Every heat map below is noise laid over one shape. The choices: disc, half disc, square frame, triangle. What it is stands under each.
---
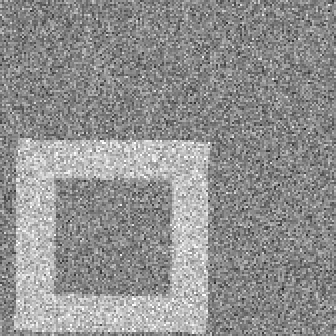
square frame
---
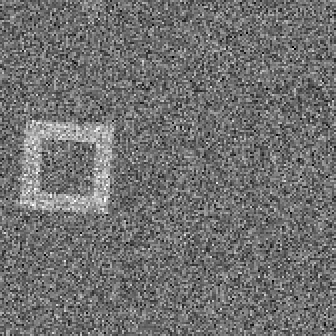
square frame
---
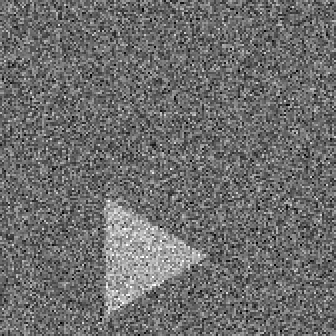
triangle
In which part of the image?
bottom middle
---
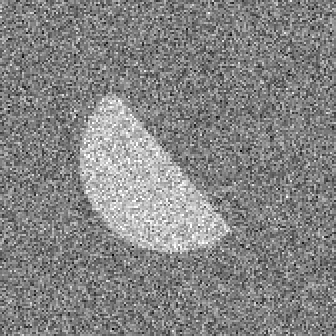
half disc
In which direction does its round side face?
down and left
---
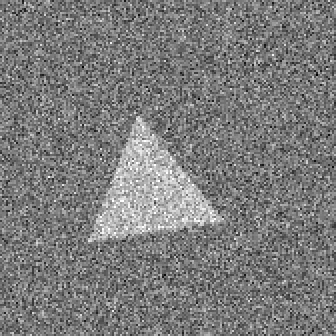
triangle
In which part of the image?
centre
